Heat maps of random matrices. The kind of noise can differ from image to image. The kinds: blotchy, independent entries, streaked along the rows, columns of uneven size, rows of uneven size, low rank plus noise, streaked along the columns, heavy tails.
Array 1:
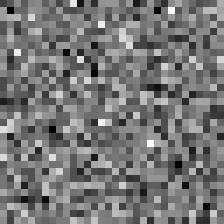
independent entries
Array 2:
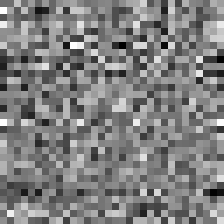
low rank plus noise
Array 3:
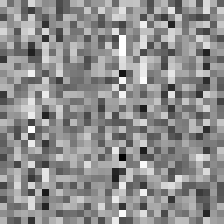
columns of uneven size
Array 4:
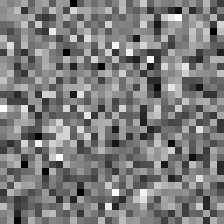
independent entries
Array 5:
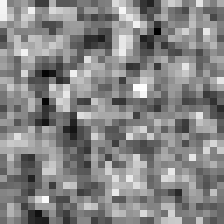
blotchy
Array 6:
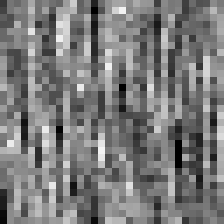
streaked along the columns
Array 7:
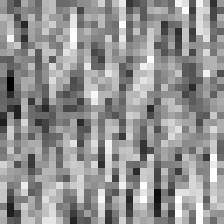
streaked along the columns
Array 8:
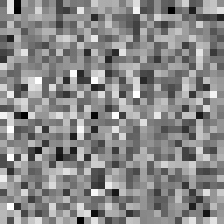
low rank plus noise
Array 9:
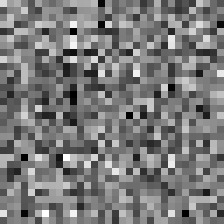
low rank plus noise
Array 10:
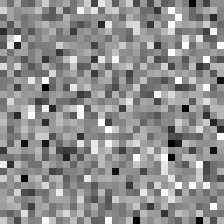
heavy tails
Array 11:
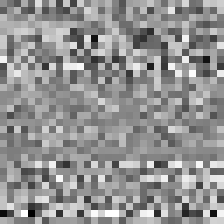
rows of uneven size
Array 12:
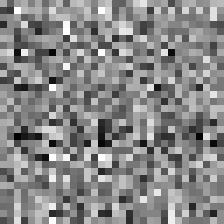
low rank plus noise
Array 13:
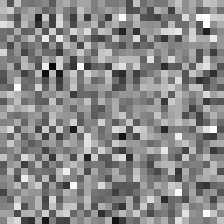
low rank plus noise
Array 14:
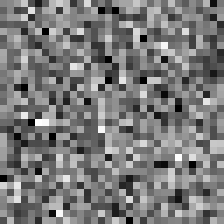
independent entries
